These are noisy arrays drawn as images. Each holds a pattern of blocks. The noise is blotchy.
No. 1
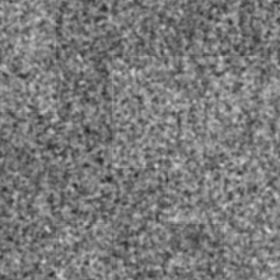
no symmetry
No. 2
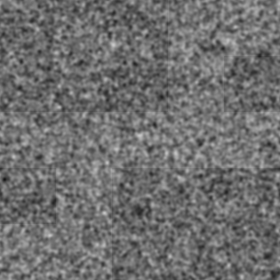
the same after a half turn
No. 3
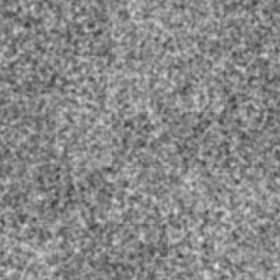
no symmetry
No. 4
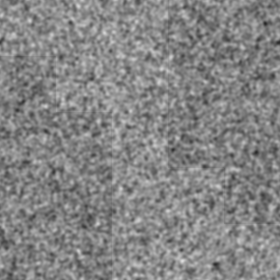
the same after a half turn
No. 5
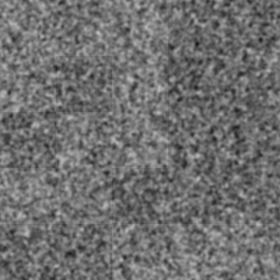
no symmetry
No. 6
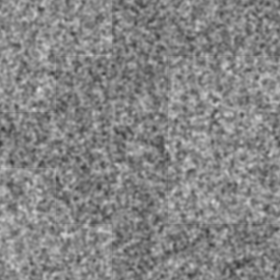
top and bottom mirror each other
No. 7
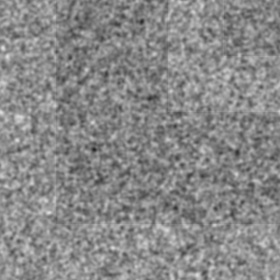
mirrored about the diagonal from the bottom left
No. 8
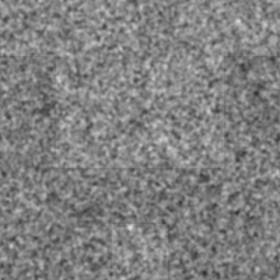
left and right mirror each other
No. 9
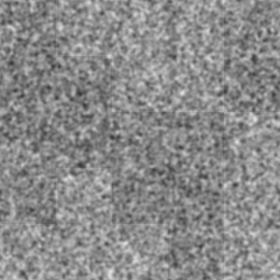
no symmetry
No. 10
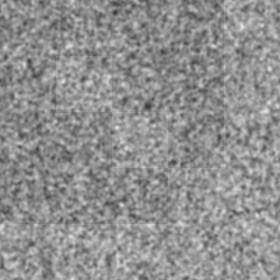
mirrored about the diagonal from the top left
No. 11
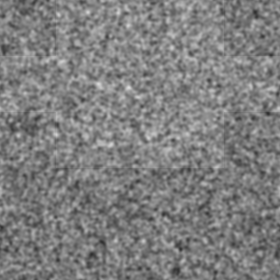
left and right mirror each other
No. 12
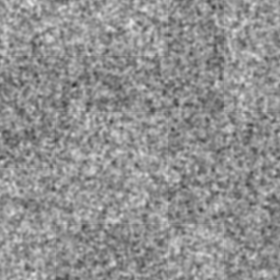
no symmetry
